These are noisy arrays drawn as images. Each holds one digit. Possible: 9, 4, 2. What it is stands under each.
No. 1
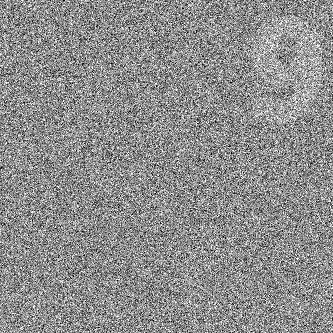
9
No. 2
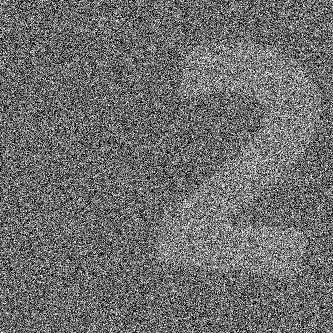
2
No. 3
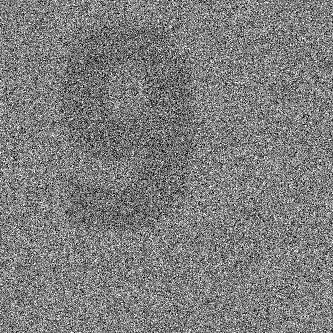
9
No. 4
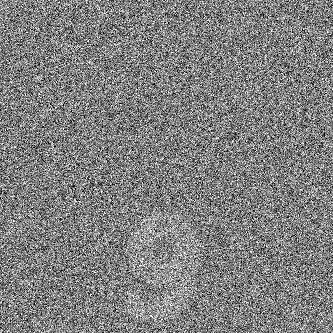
9
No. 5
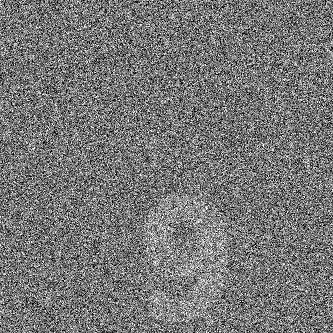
9
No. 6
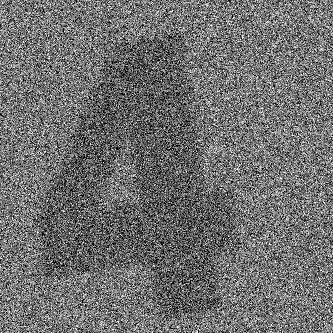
4
